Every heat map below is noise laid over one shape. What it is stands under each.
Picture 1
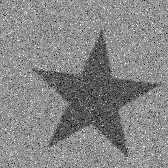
star
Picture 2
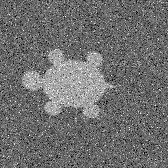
turtle
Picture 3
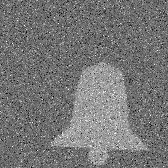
bell
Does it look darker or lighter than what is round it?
lighter
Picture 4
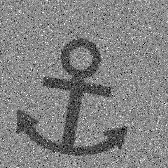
anchor
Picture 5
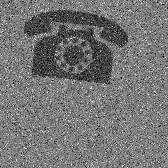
telephone
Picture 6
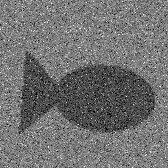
fish
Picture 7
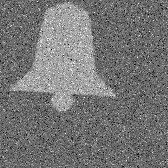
bell
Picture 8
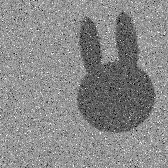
rabbit's head
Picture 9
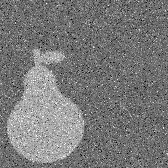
pear
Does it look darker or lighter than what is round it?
lighter
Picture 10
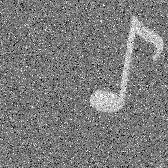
musical note
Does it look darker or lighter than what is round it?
lighter
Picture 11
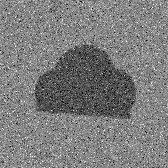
cloud
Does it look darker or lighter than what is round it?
darker
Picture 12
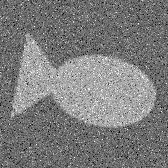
fish
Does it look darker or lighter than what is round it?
lighter
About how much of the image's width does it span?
nearly all
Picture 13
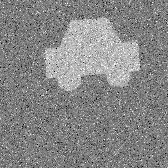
car
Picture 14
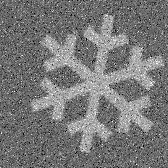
snowflake
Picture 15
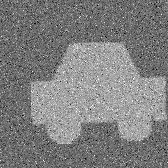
car
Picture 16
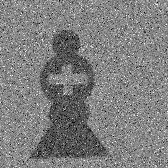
chess bishop
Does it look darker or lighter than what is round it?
darker
